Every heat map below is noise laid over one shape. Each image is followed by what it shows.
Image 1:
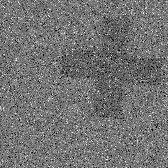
cross
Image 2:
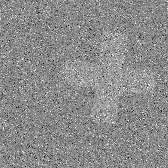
cross
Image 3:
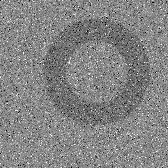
ring
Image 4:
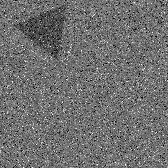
triangle
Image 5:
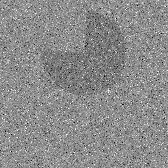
disc with a wedge cut out
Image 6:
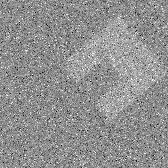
square with a notch
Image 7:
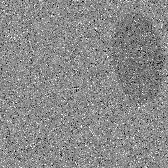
ellipse
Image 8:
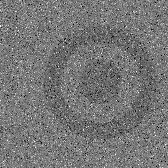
bullseye
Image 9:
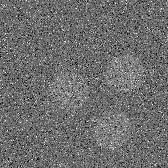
three dots
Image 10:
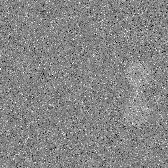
dumbbell
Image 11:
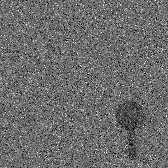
lollipop
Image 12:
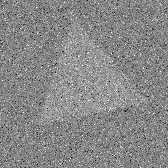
triangle
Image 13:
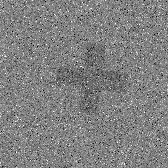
cross
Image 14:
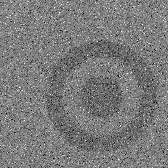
bullseye
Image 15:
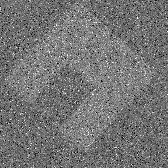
square with a notch
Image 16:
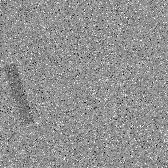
bar
